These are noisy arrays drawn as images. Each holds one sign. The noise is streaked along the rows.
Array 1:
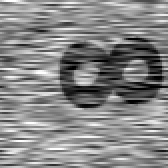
infinity sign
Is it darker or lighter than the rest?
darker
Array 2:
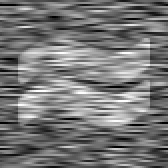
approximately sign
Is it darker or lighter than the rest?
lighter
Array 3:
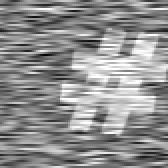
hash sign
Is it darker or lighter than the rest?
lighter
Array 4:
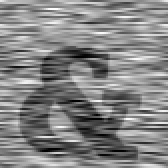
ampersand
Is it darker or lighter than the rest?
darker
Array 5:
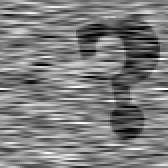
question mark
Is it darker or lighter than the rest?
darker
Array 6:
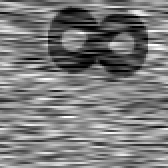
infinity sign
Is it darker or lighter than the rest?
darker
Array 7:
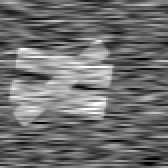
not-equal sign
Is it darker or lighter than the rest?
lighter
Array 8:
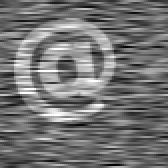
at sign
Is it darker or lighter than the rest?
lighter
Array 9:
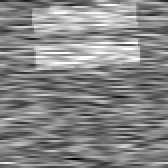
equals sign
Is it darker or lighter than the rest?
lighter
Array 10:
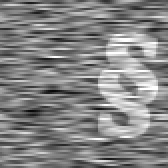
section sign
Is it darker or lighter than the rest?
lighter
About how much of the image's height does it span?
two thirds
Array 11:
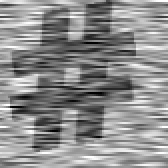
hash sign
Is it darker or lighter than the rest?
darker
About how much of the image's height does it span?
nearly all
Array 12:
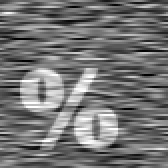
percent sign
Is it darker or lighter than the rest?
lighter
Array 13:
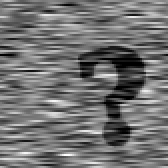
question mark
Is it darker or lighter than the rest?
darker
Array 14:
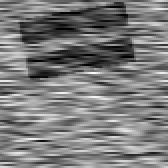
equals sign
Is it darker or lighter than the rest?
darker
